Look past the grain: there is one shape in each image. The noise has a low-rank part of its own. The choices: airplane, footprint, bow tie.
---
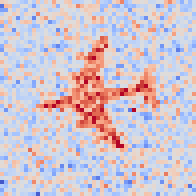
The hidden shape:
airplane
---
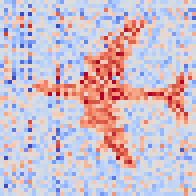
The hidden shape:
airplane
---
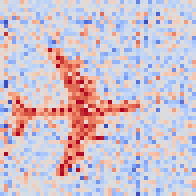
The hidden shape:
airplane
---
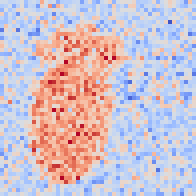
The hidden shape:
footprint
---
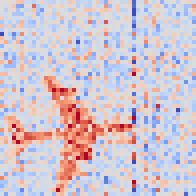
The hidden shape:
airplane
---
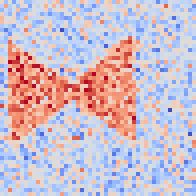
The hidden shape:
bow tie
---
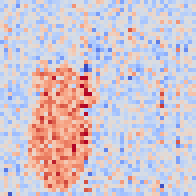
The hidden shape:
footprint
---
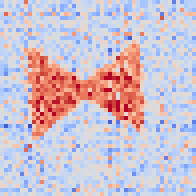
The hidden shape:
bow tie
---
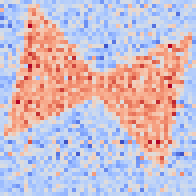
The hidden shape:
bow tie
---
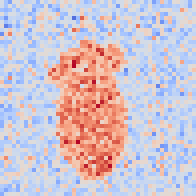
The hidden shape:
footprint
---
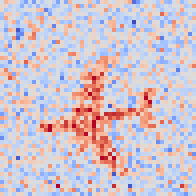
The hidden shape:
airplane
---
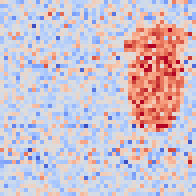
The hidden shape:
footprint
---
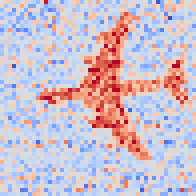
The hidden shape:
airplane
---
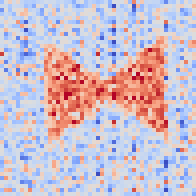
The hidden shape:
bow tie
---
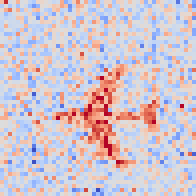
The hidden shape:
airplane
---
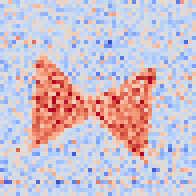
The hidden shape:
bow tie
